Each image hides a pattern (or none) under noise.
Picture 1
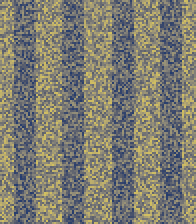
vertical stripes
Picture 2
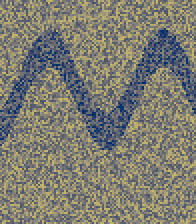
a wavy band
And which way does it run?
left to right
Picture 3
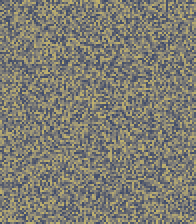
only noise
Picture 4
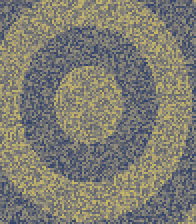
rings round one point
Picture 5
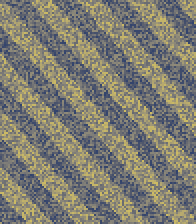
diagonal stripes
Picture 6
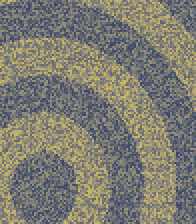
rings round one point
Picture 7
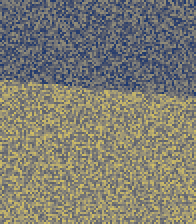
a sharp edge
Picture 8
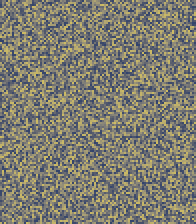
only noise
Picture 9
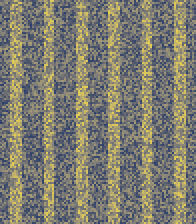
vertical stripes
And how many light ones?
6
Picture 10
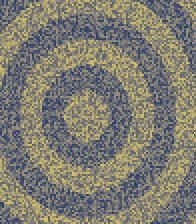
rings round one point
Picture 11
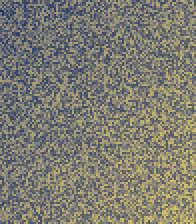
a smooth slope
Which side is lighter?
bottom right
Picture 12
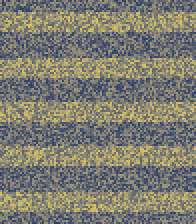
horizontal stripes
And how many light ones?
5
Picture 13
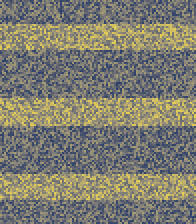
horizontal stripes
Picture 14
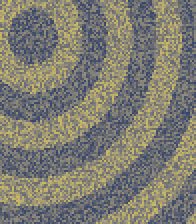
rings round one point
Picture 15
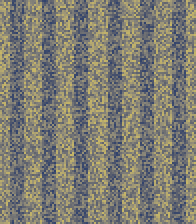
vertical stripes
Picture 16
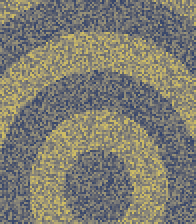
rings round one point
